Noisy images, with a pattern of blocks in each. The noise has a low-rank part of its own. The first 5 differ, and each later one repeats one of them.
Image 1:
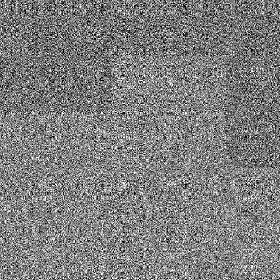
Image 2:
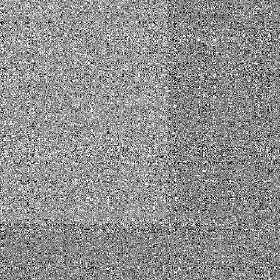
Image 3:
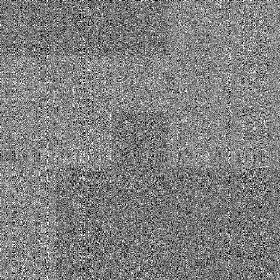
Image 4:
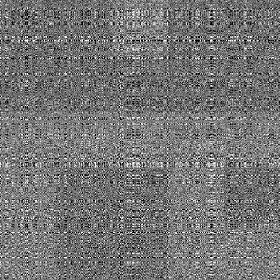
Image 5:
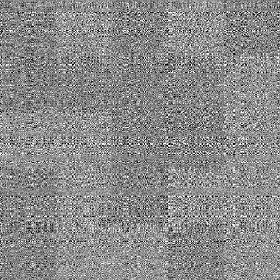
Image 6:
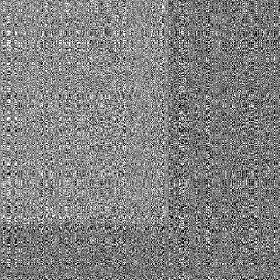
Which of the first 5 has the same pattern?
2
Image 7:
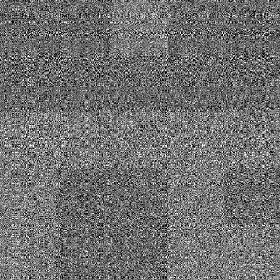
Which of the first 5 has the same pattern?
4
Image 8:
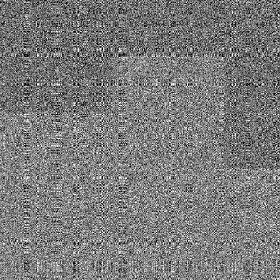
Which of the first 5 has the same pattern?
1
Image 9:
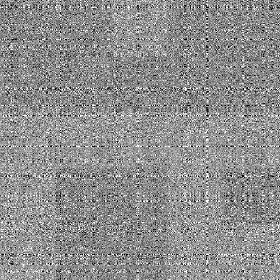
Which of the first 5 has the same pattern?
4
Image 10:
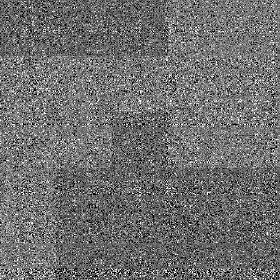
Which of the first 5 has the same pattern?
3
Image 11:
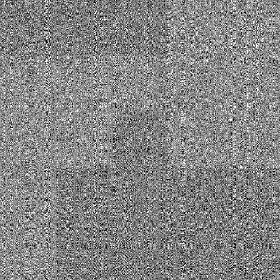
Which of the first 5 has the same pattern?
3
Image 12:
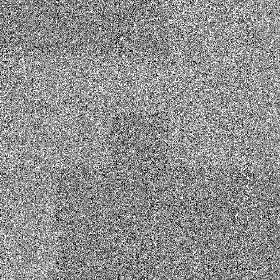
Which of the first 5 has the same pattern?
3
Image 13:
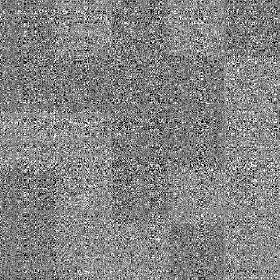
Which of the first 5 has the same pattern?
5
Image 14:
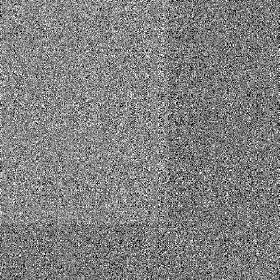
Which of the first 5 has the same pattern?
2
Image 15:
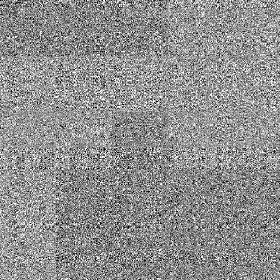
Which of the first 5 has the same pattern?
3
